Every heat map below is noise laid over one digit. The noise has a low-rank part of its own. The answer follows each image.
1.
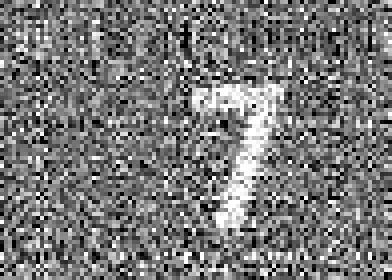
7
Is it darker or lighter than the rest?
lighter
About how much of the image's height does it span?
half
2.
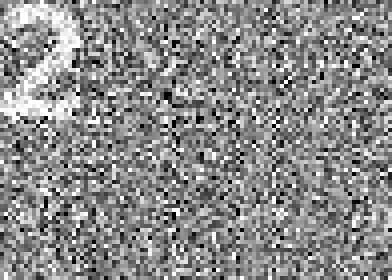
2
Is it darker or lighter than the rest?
lighter
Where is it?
top left
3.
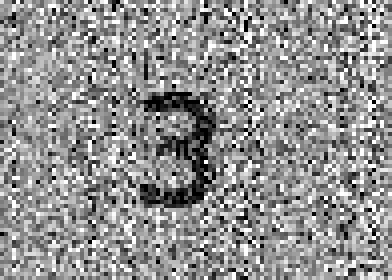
3
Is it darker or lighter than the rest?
darker
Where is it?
centre
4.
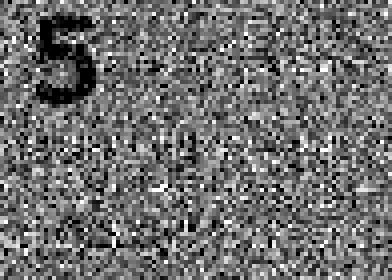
5
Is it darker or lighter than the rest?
darker
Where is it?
top left
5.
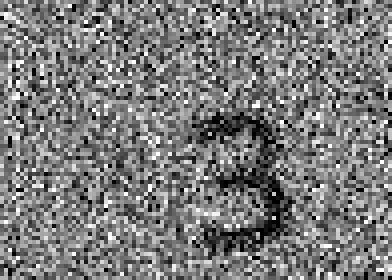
3
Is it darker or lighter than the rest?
darker
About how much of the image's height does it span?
half
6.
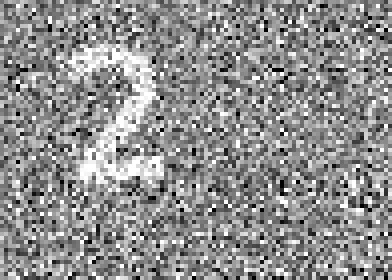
2
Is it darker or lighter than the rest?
lighter
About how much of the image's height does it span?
half
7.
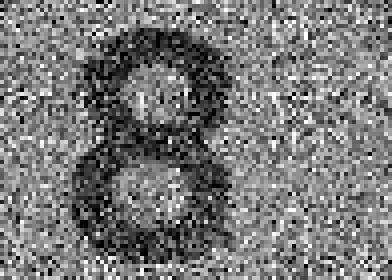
8
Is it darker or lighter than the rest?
darker
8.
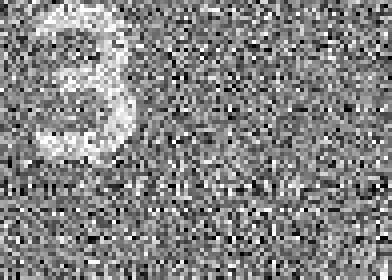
3
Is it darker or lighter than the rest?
lighter
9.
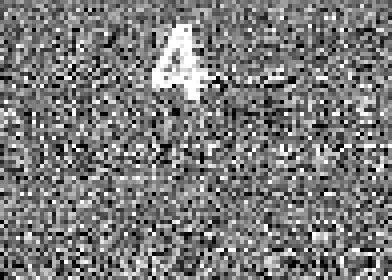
4
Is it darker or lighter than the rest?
lighter
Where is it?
top middle
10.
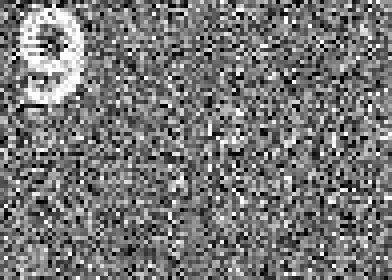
9
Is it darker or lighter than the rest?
lighter
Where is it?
top left
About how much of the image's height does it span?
a third
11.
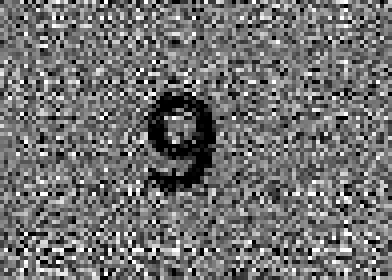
9
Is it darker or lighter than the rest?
darker
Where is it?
centre
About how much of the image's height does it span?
a third
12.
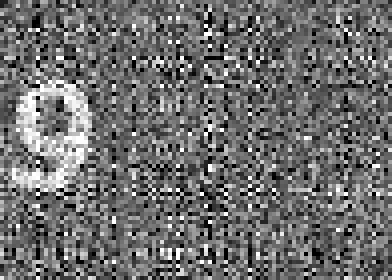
9
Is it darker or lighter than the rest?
lighter
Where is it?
middle left
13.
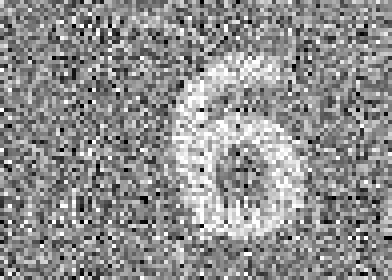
6
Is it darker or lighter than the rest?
lighter
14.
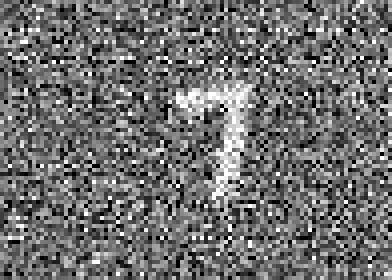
7
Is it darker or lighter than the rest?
lighter
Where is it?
centre
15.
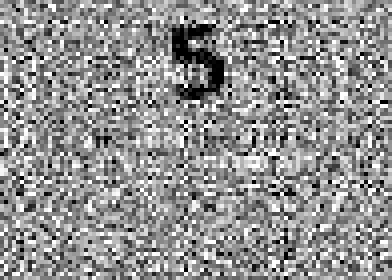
5
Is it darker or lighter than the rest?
darker
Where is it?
top middle
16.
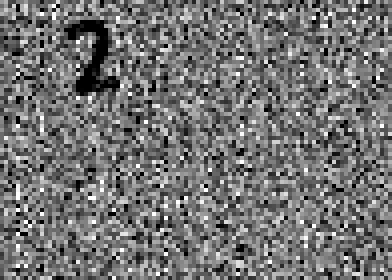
2
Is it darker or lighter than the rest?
darker
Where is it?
top left
